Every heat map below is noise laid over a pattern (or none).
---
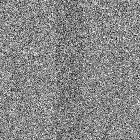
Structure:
one band of columns
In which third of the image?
middle
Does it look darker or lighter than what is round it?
darker
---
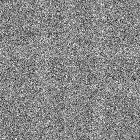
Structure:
bands of rows crossing bands of columns
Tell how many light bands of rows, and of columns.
2 and 3
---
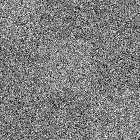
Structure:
blocks along the diagonal
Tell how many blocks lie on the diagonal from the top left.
3
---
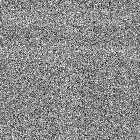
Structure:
bands of rows crossing bands of columns
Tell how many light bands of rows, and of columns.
2 and 1
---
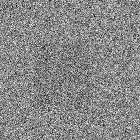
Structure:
one block
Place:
centre
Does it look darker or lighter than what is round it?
darker
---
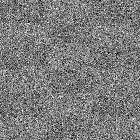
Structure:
a checkerboard
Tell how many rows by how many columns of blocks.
6 by 3
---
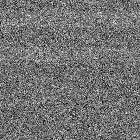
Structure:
bands of rows
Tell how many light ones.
2
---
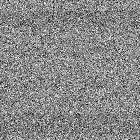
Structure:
bands of rows
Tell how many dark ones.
2
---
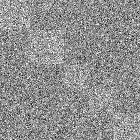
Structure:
blocks along the diagonal
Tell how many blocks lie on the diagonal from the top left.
5
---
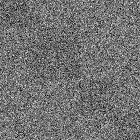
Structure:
blocks along the diagonal
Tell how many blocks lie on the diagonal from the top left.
4
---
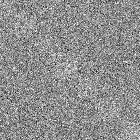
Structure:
blocks along the diagonal
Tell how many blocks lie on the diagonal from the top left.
7
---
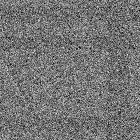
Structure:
bands of rows crossing bands of columns
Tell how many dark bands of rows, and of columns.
3 and 1
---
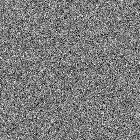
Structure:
only noise
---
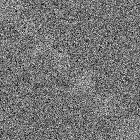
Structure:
blocks along the diagonal
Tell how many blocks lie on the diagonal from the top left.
7
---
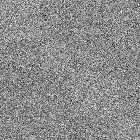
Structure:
blocks along the diagonal
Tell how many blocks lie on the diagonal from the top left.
4
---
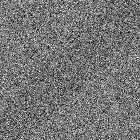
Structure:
a diagonal band
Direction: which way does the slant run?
bottom left to top right
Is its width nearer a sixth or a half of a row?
a half
